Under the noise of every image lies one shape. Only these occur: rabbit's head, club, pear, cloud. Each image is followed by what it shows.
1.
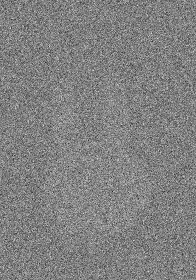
rabbit's head
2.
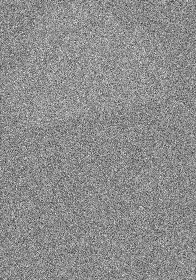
cloud
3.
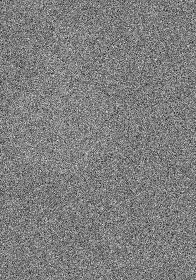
pear
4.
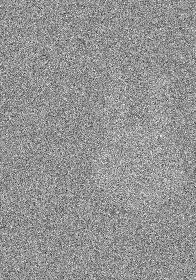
rabbit's head
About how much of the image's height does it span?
half
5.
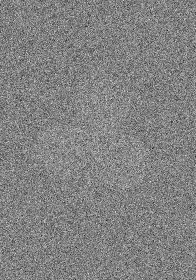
club
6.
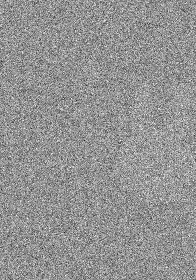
rabbit's head
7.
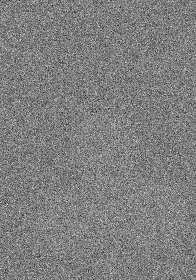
club
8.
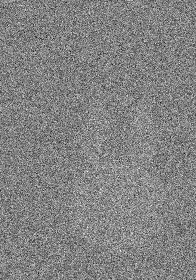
rabbit's head
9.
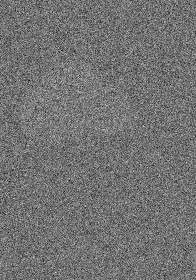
cloud
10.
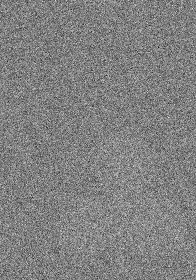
club
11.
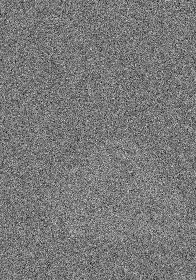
cloud
